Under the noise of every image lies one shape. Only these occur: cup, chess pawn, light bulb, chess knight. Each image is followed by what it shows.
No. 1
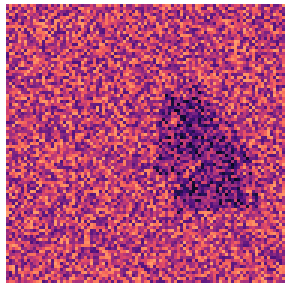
dark chess knight
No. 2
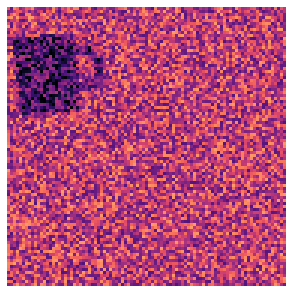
dark cup, top left
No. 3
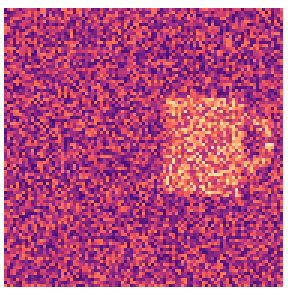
light cup, middle right
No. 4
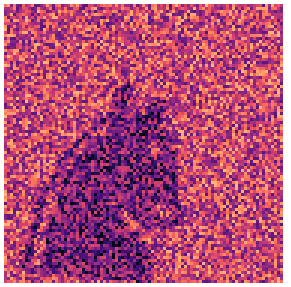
dark chess knight
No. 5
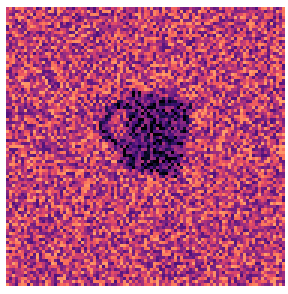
dark cup, centre
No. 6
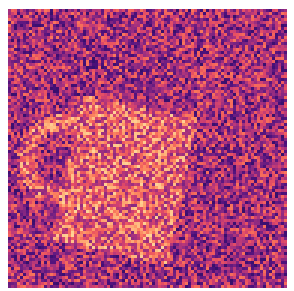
light cup
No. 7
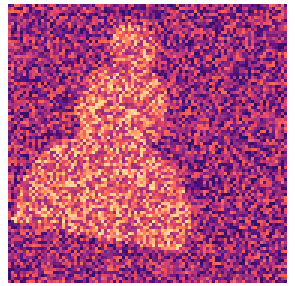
light chess pawn
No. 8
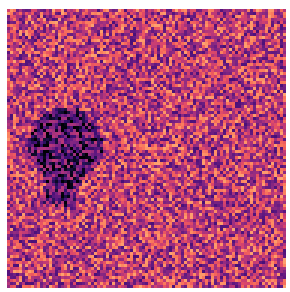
dark light bulb, middle left
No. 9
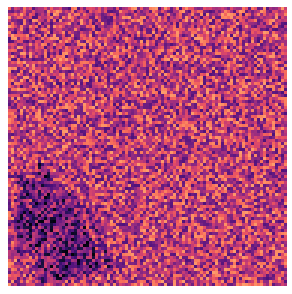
dark chess knight, bottom left
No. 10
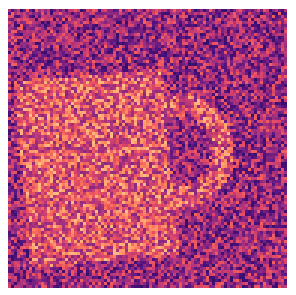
light cup
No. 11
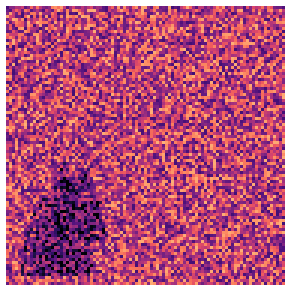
dark chess knight, bottom left
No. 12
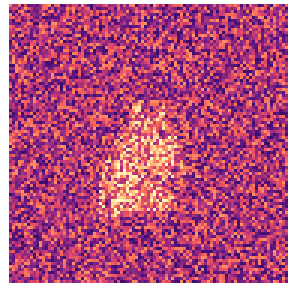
light chess knight, centre
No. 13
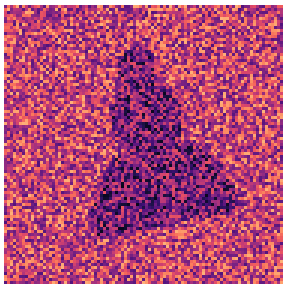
dark chess pawn
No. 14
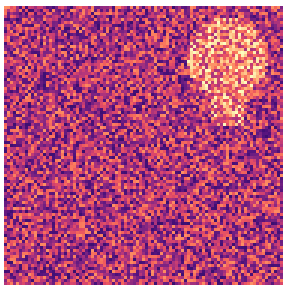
light light bulb, top right
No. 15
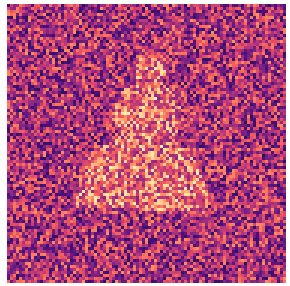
light chess pawn
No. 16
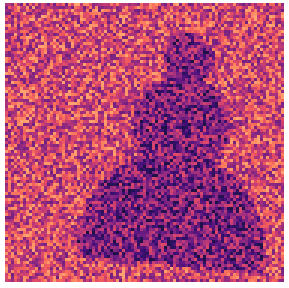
dark chess pawn
